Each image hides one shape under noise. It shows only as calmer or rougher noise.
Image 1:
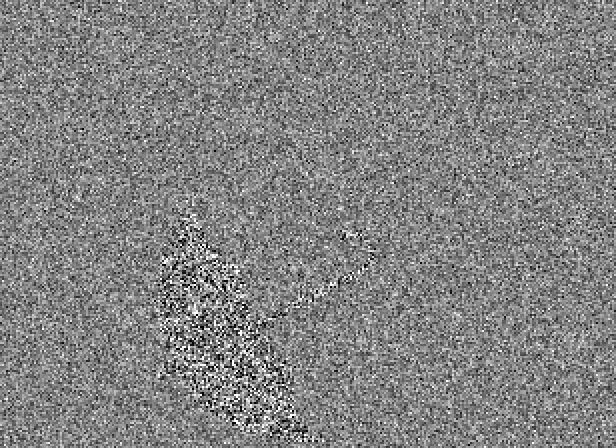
rough umbrella
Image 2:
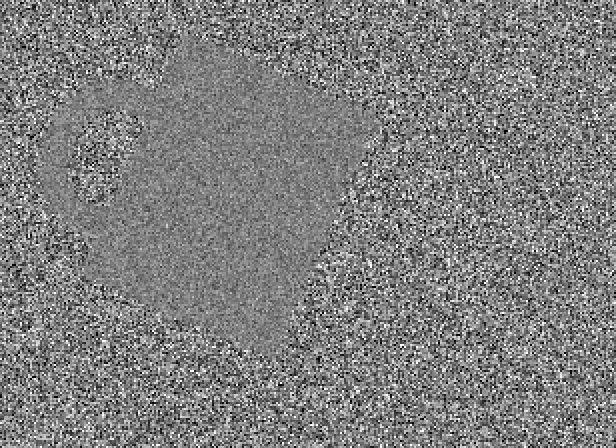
calm cup
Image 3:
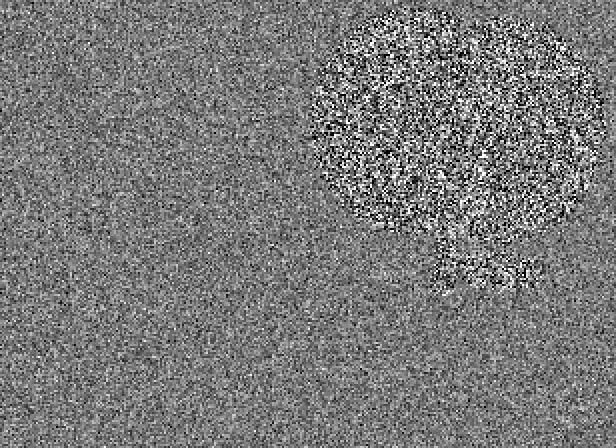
rough apple
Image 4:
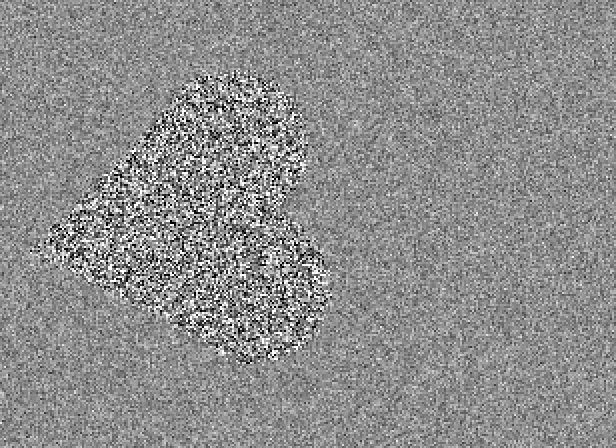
rough heart
